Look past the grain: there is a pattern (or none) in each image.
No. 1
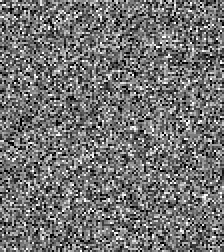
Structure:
only noise
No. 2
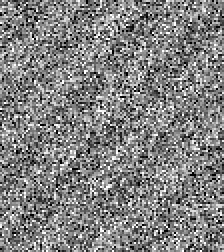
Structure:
diagonal stripes
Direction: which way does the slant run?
bottom left to top right
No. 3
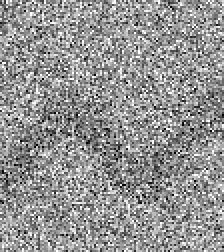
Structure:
a wavy band
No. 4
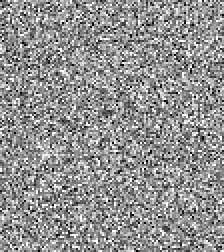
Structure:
only noise
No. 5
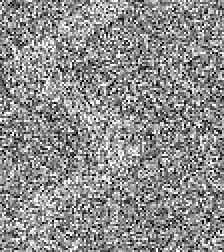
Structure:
a wavy band
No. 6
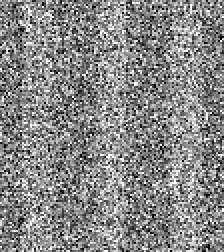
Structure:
vertical stripes
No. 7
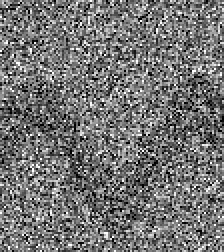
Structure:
a wavy band
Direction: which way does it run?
left to right
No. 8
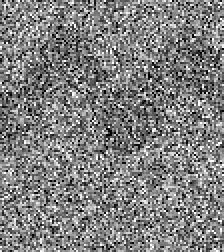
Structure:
a wavy band
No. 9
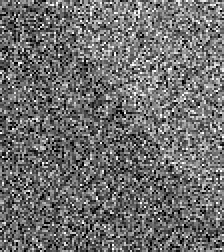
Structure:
a sharp edge
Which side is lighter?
top right
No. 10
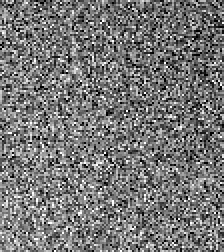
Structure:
a smooth slope
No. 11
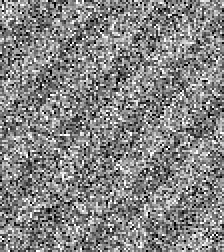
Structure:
diagonal stripes
